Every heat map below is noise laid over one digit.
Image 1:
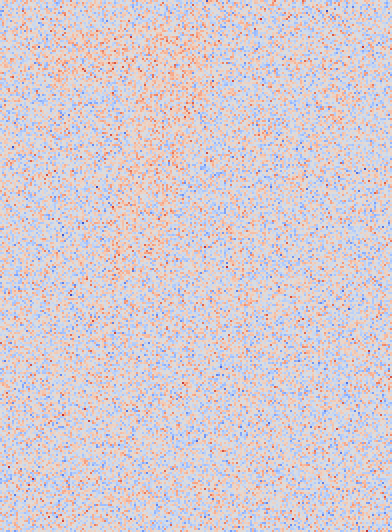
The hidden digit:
7
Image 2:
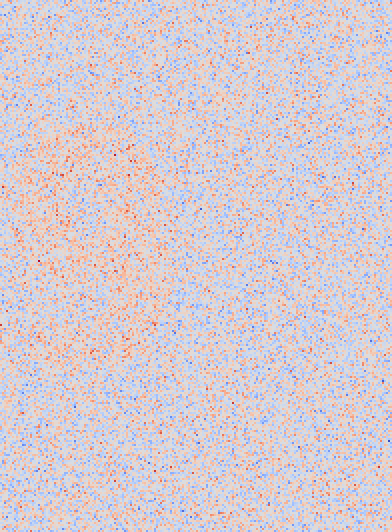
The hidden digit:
9
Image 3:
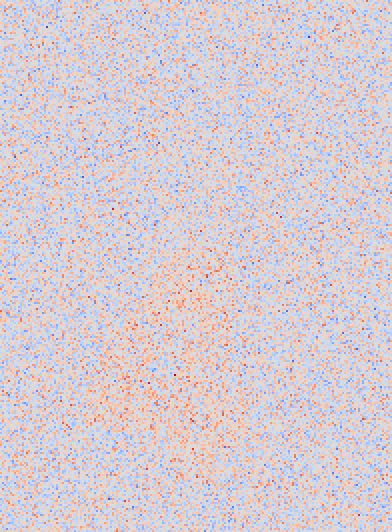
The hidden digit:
4
